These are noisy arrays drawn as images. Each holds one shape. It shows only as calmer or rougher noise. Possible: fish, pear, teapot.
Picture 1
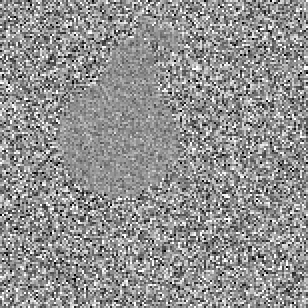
pear
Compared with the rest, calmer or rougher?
calmer
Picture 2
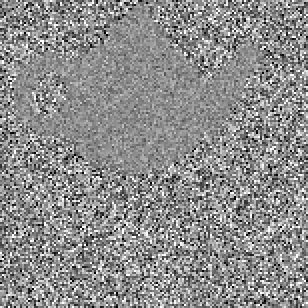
teapot
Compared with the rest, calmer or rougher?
calmer
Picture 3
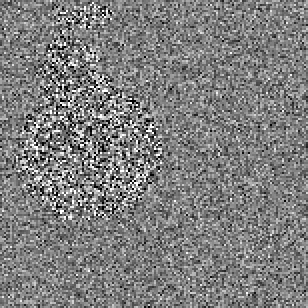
pear
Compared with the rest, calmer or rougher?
rougher
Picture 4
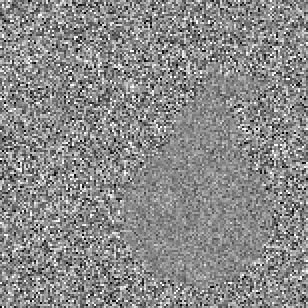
pear
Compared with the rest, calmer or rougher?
calmer
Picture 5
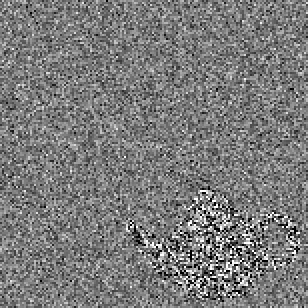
teapot
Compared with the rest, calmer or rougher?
rougher
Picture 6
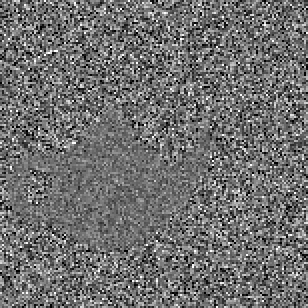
teapot
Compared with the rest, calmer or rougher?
calmer
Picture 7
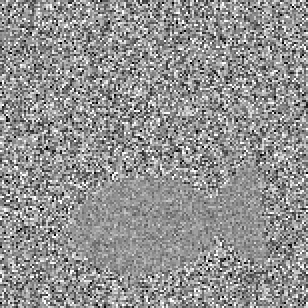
fish
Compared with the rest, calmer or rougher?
calmer
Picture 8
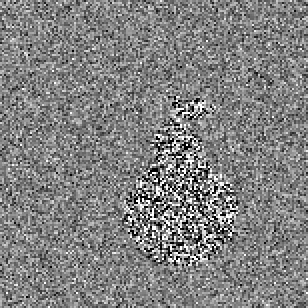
pear
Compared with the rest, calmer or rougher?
rougher
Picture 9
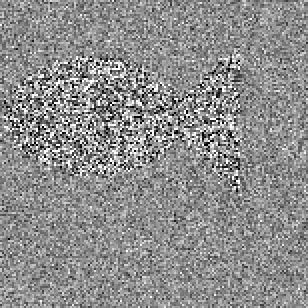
fish
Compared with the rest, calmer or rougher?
rougher
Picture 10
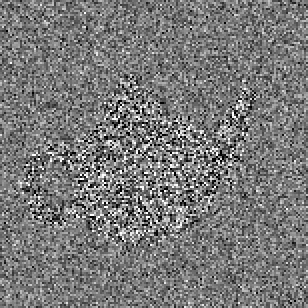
teapot
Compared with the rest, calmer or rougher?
rougher
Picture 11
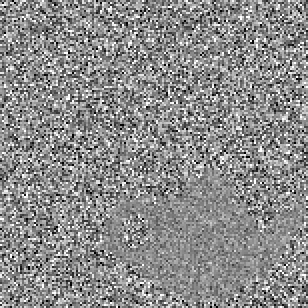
teapot
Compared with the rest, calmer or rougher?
calmer
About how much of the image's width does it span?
two thirds
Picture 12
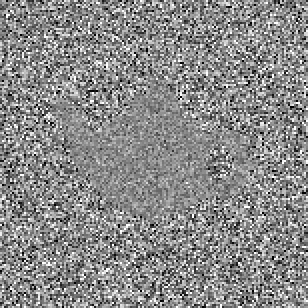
teapot
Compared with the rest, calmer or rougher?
calmer
